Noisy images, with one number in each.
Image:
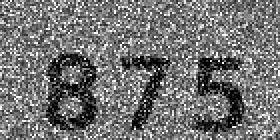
875
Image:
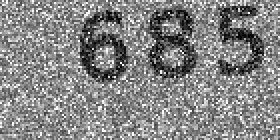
685
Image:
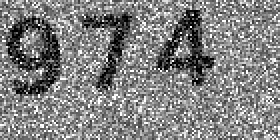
974
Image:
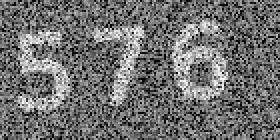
576
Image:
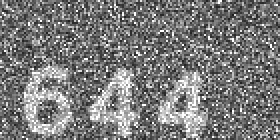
644
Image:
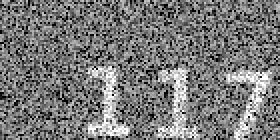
117
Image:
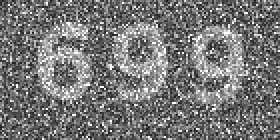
699
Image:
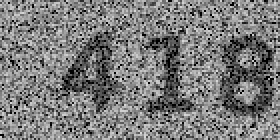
418
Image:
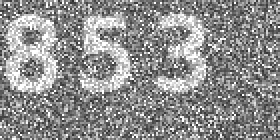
853
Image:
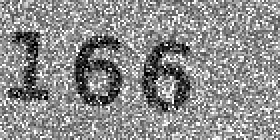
166
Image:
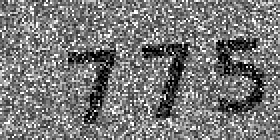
775
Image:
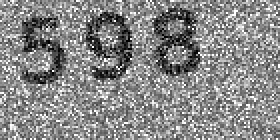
598
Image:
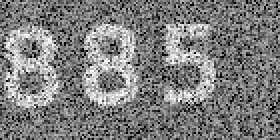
885
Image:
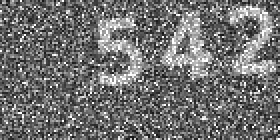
542
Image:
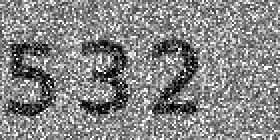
532
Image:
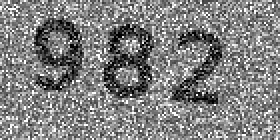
982
